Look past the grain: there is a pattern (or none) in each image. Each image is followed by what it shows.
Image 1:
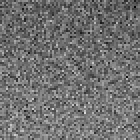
a smooth slope
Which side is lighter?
bottom
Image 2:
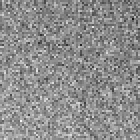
a smooth slope
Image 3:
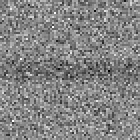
one horizontal stripe
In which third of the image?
middle
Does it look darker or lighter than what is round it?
darker
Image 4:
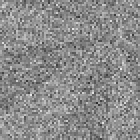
spokes from one point
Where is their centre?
top right
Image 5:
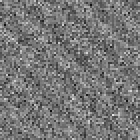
diagonal stripes
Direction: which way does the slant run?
top left to bottom right
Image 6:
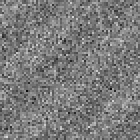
diagonal stripes
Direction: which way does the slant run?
bottom left to top right
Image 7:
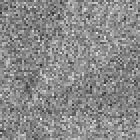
spokes from one point
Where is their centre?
bottom left
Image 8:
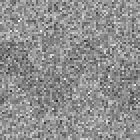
a wavy band
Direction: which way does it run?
left to right
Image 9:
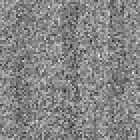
vertical stripes
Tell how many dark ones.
3
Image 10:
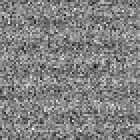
horizontal stripes
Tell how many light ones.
6
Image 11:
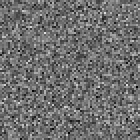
only noise
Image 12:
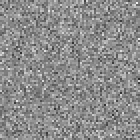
only noise
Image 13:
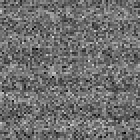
horizontal stripes
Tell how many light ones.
5
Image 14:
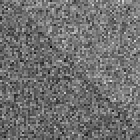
a sharp edge
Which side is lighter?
top right
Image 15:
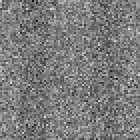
vertical stripes
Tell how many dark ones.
2
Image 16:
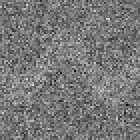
a wavy band
